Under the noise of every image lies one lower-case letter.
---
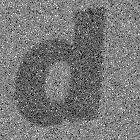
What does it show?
dark d
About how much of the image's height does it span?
nearly all
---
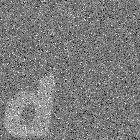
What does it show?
light d, bottom left
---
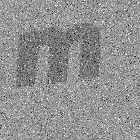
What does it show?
dark m
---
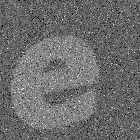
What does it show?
light e
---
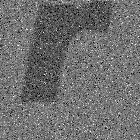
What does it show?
dark r
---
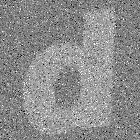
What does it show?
light d
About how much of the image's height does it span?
nearly all
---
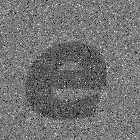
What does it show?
dark e
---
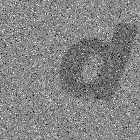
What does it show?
dark d
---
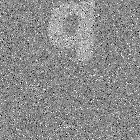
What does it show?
light q, top middle
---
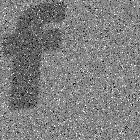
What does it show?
dark f
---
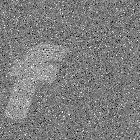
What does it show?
light f
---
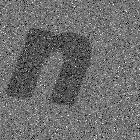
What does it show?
dark n
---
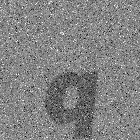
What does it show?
dark q
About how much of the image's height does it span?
half
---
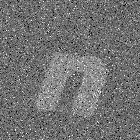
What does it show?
light n
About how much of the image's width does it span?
half
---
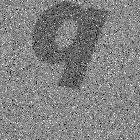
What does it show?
dark q
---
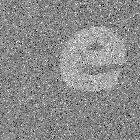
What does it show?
light e
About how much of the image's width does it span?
half
